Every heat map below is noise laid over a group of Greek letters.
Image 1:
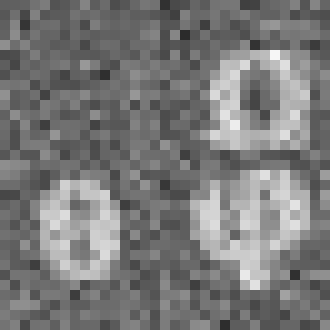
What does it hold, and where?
top right: light omega; bottom left: light theta; bottom right: light phi
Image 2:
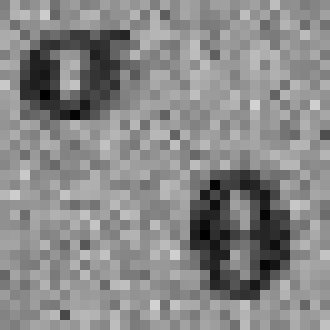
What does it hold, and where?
top left: dark sigma; bottom right: dark theta
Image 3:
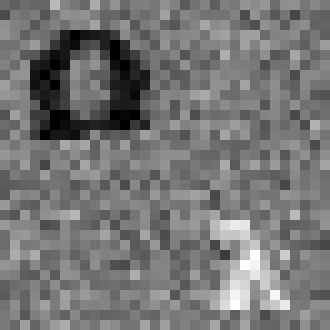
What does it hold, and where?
top left: dark omega; bottom right: light lambda
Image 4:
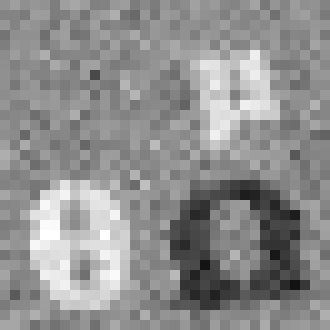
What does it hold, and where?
top right: light mu; bottom left: light theta; bottom right: dark omega
